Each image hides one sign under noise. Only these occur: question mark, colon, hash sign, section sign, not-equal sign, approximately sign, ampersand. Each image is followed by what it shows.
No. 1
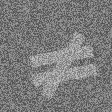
not-equal sign
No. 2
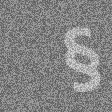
section sign
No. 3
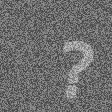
question mark
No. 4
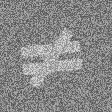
not-equal sign
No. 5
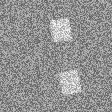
colon
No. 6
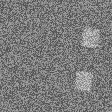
colon
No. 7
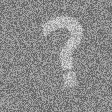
question mark
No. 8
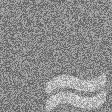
approximately sign
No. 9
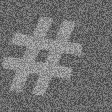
hash sign
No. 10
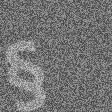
section sign
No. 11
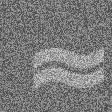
approximately sign
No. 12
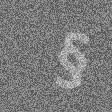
section sign
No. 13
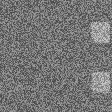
colon
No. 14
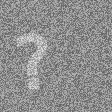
question mark
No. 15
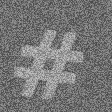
hash sign
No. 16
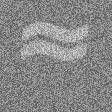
approximately sign
